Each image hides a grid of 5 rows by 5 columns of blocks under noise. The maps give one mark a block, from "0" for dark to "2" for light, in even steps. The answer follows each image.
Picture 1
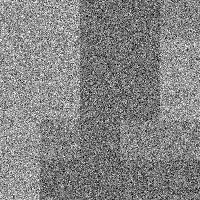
22001
22002
22002
21011
20000
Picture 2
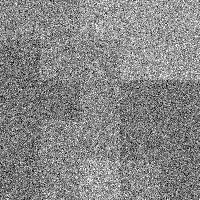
11222
01122
00100
01100
01210
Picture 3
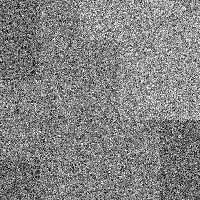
01222
01122
11122
11110
01110
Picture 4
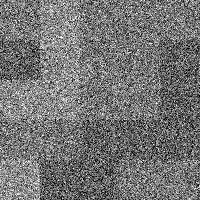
12111
02110
22110
11000
20011
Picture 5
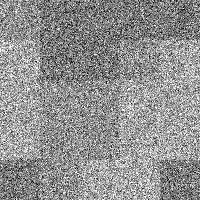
10000
20012
21122
21122
01220
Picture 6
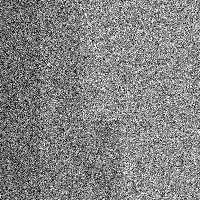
01222
01222
01222
01122
01122
